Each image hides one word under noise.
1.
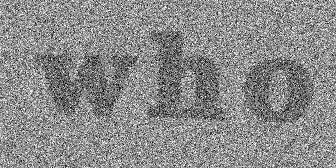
who
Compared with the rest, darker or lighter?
darker
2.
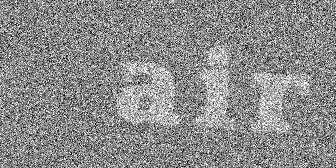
air
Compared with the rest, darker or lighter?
lighter
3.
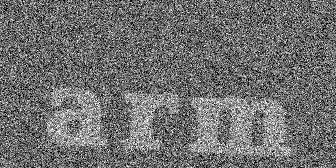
arm
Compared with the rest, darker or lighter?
lighter
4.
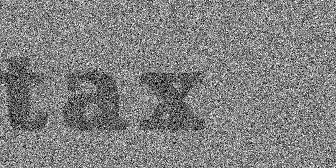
tax
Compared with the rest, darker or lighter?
darker
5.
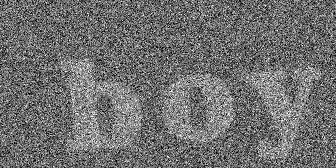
boy
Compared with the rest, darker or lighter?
lighter
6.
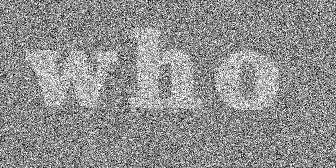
who
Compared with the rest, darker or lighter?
lighter
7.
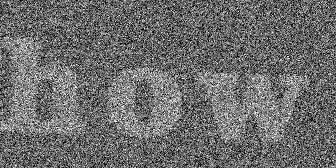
how
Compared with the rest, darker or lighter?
lighter
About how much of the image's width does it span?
nearly all
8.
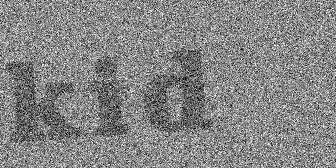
kid
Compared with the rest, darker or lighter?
darker
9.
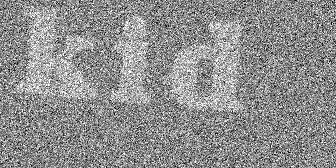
kid
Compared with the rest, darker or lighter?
lighter
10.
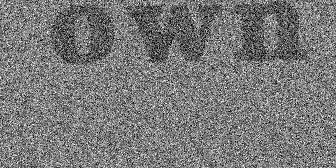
own
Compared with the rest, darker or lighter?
darker
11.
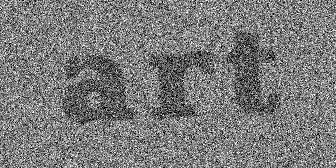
art
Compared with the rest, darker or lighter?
darker
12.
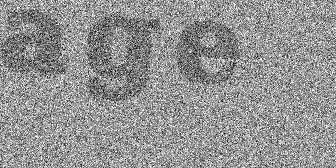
age
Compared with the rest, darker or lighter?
darker
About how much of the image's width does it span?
two thirds
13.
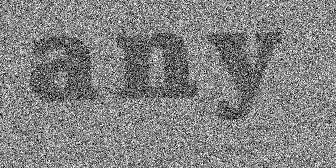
any
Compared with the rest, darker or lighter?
darker
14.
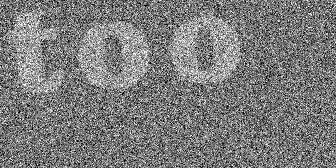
too
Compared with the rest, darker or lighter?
lighter
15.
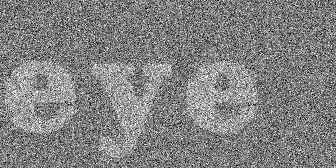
eye
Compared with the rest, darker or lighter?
lighter
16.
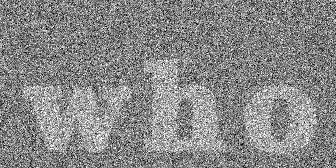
who
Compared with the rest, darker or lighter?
lighter
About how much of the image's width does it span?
nearly all
